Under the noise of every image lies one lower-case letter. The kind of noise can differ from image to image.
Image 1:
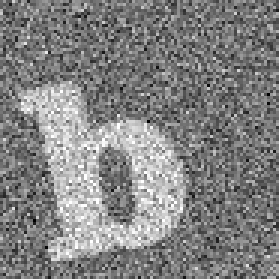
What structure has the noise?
independent entries
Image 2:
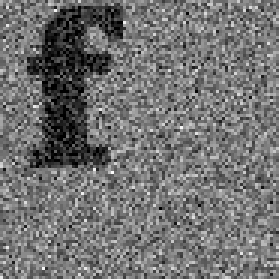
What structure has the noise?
independent entries
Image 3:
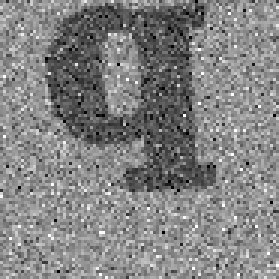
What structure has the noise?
heavy tails
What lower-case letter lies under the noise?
q
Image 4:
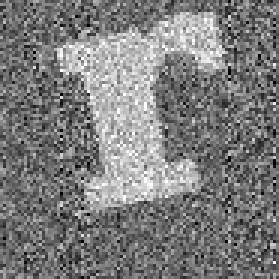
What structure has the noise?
columns of uneven size
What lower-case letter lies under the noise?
r
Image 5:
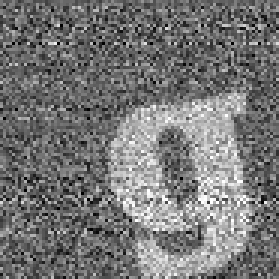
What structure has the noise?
rows of uneven size
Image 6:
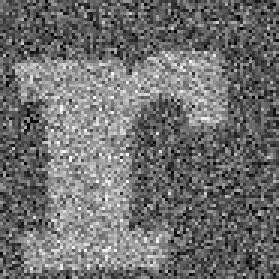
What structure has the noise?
independent entries
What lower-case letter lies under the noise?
r
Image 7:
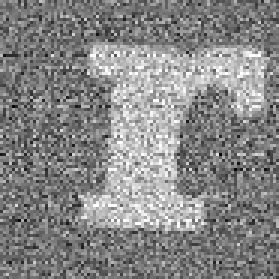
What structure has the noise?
rows of uneven size
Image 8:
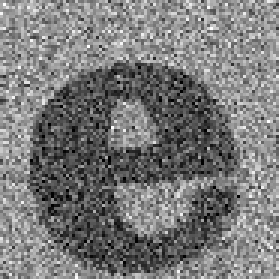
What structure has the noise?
low rank plus noise
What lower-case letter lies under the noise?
e
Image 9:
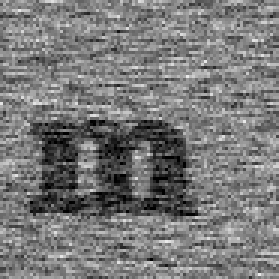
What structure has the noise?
streaked along the rows
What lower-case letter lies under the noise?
m
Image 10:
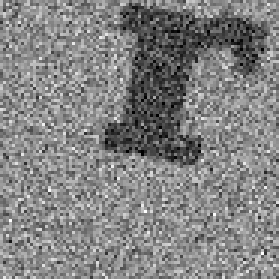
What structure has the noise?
independent entries
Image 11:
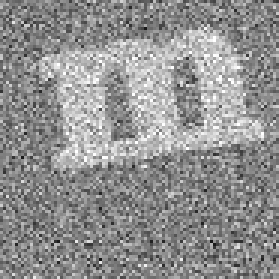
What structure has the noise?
low rank plus noise
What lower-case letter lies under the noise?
m
